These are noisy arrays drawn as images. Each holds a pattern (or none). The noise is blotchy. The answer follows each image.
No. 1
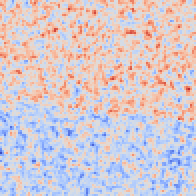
a sharp edge
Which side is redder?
top
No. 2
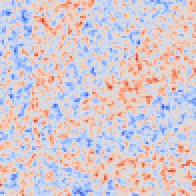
spokes from one point
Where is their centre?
bottom left
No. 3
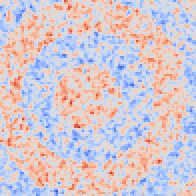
rings round one point
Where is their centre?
centre
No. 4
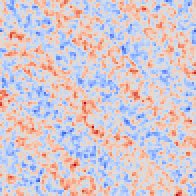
diagonal stripes
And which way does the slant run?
top left to bottom right
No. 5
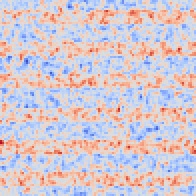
horizontal stripes
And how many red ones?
6
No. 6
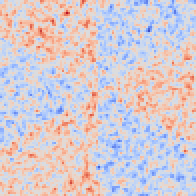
spokes from one point
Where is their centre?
centre
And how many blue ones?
3
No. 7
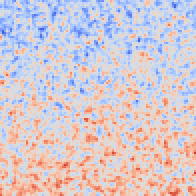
a smooth slope
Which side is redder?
bottom
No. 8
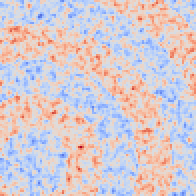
rings round one point
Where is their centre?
bottom left
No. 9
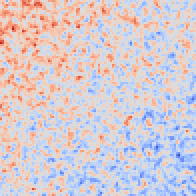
a smooth slope
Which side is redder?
top left
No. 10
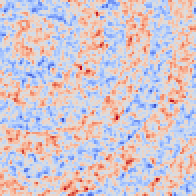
rings round one point
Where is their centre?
top left
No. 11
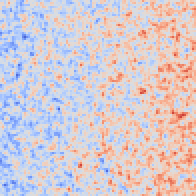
a smooth slope
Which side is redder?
right
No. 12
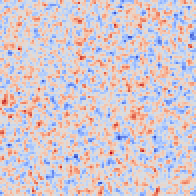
only noise
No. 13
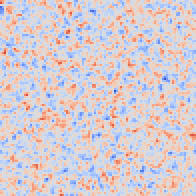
only noise
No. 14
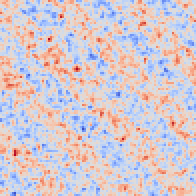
diagonal stripes
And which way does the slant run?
top left to bottom right
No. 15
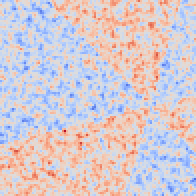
spokes from one point
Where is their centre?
middle right
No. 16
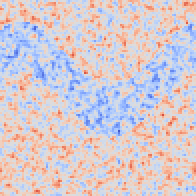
a wavy band
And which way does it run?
left to right
